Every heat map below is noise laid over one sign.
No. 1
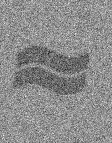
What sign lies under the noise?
approximately sign
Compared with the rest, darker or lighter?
darker
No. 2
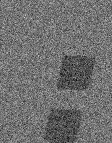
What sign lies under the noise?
colon
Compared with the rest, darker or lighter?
darker
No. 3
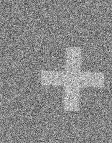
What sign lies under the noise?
plus sign
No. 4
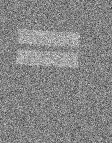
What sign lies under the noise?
equals sign
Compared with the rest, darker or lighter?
lighter
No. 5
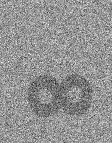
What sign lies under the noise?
infinity sign
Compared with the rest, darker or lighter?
darker
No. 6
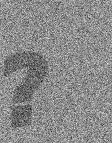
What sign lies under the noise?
question mark
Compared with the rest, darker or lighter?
darker
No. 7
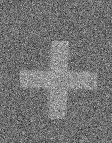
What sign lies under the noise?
plus sign
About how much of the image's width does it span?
two thirds
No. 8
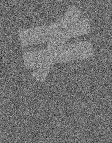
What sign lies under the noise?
not-equal sign
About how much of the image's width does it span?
two thirds
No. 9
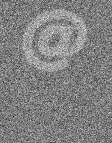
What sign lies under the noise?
at sign
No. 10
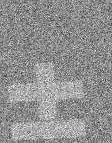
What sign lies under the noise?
plus-minus sign
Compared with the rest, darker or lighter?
lighter
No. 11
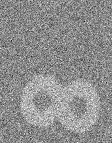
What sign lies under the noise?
infinity sign
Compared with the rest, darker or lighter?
lighter
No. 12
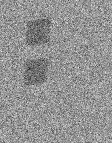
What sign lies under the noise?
colon
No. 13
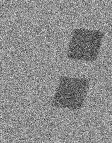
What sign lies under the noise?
colon
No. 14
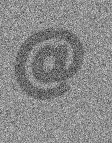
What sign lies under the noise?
at sign
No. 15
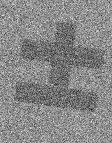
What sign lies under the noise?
plus-minus sign
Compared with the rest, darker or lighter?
darker
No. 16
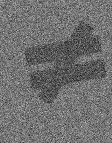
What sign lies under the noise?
not-equal sign
